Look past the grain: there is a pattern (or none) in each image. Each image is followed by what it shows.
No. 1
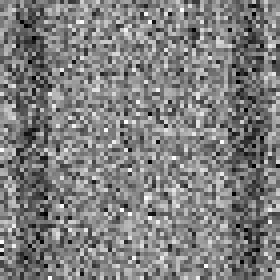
bands of columns
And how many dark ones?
2
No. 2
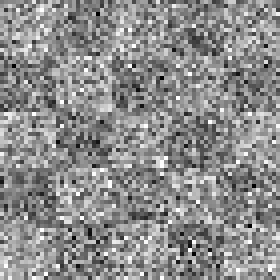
a checkerboard
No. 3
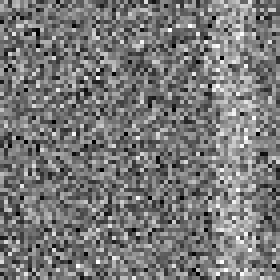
one band of columns
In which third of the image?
right
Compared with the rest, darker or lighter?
lighter
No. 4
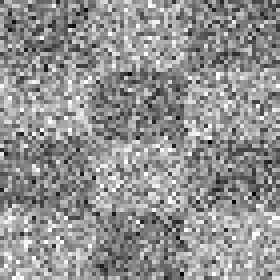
a checkerboard
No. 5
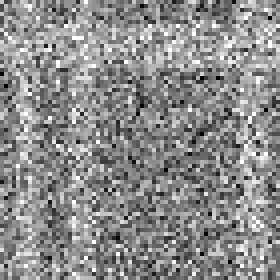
bands of rows crossing bands of columns
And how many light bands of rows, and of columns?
1 and 3
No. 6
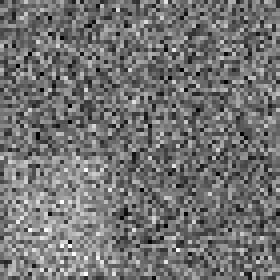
one block
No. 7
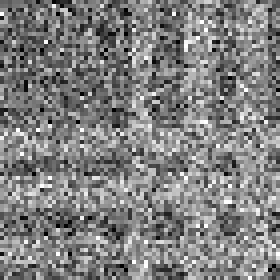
bands of rows crossing bands of columns
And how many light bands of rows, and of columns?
3 and 3
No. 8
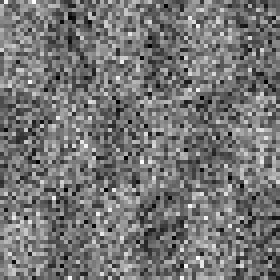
a checkerboard
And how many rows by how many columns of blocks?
3 by 6
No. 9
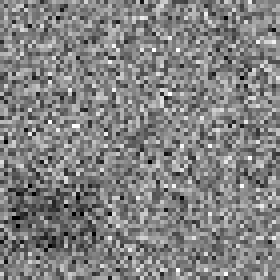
one block
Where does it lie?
bottom left
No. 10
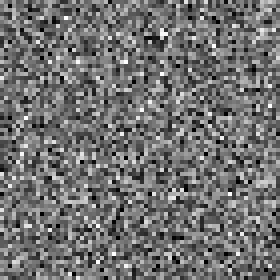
only noise
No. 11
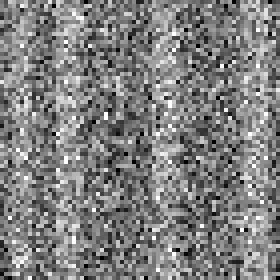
bands of columns
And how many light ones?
4
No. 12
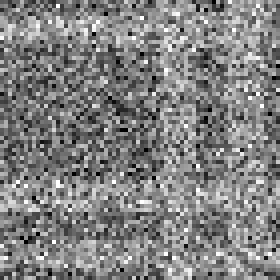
bands of rows crossing bands of columns
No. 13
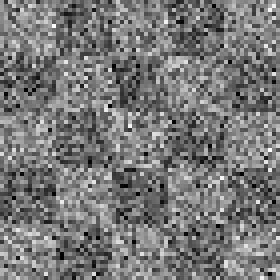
a checkerboard
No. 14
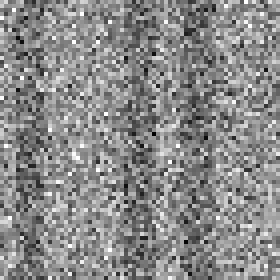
bands of columns
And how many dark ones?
3
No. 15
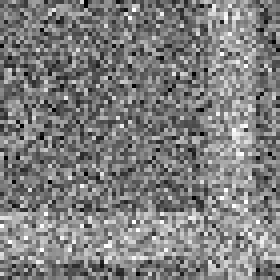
bands of rows crossing bands of columns
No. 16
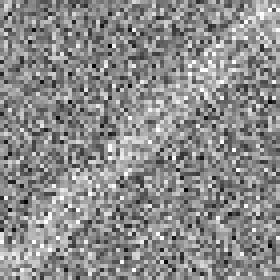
a diagonal band
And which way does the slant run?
bottom left to top right
